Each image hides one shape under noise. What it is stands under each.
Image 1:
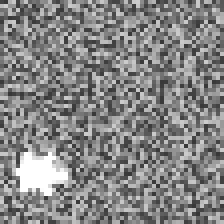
turtle
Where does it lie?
bottom left
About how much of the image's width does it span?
a quarter
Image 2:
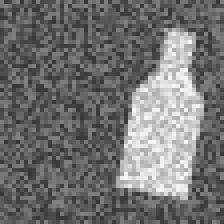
bottle
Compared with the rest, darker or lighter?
lighter
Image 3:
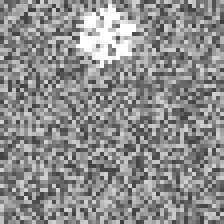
snowflake
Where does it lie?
top middle
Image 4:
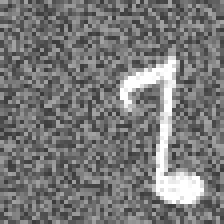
musical note
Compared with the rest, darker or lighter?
lighter
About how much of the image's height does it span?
two thirds
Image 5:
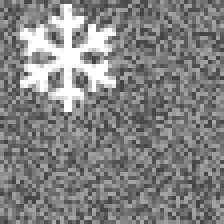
snowflake
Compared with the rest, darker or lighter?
lighter
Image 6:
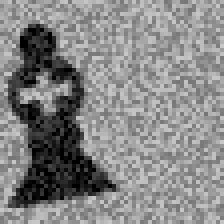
chess bishop
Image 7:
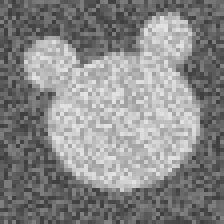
bear's head
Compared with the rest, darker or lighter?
lighter
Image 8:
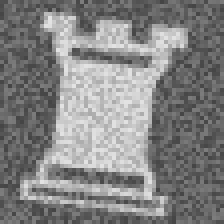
chess rook
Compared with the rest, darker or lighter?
lighter
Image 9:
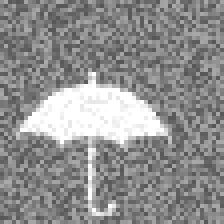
umbrella
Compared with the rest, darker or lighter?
lighter
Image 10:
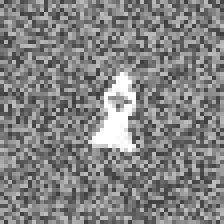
chess bishop
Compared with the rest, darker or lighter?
lighter
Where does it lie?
centre
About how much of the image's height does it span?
a third
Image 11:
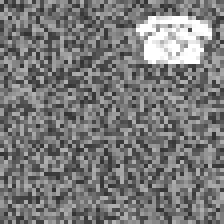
telephone
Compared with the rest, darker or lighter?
lighter
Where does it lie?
top right
